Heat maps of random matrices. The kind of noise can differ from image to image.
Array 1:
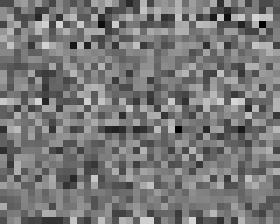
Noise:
rows of uneven size
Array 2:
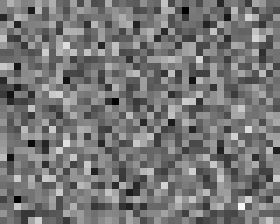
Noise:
independent entries
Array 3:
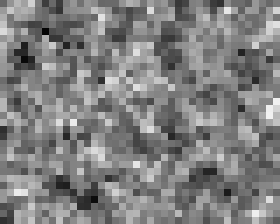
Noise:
blotchy
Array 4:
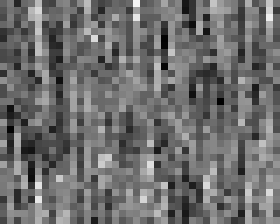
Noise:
streaked along the columns
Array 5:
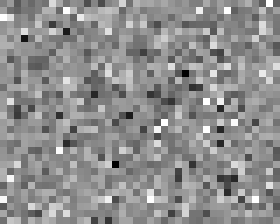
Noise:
heavy tails
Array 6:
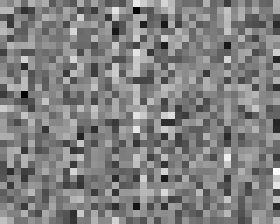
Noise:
columns of uneven size
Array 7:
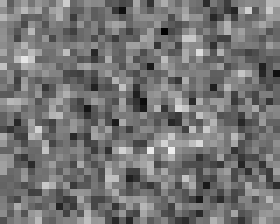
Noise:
blotchy
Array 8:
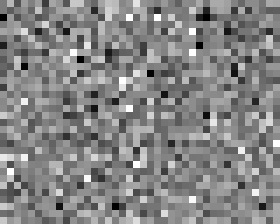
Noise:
heavy tails
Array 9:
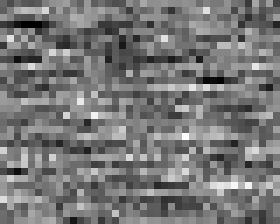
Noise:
streaked along the rows
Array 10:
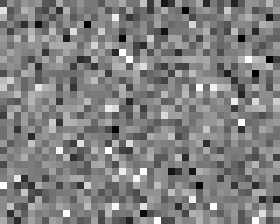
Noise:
heavy tails
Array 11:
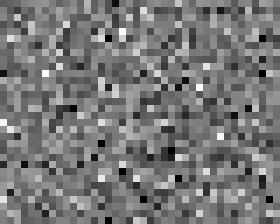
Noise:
heavy tails
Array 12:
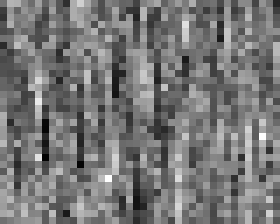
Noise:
streaked along the columns
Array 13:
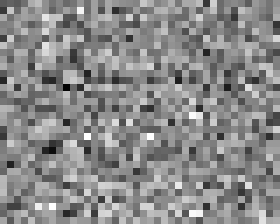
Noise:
low rank plus noise
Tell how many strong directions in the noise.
one
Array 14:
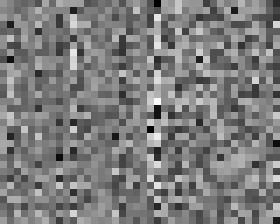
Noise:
columns of uneven size
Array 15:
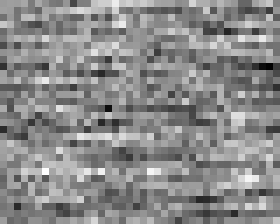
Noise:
streaked along the rows
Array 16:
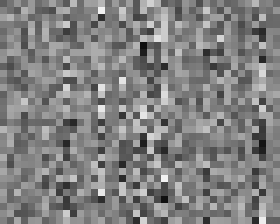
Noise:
columns of uneven size
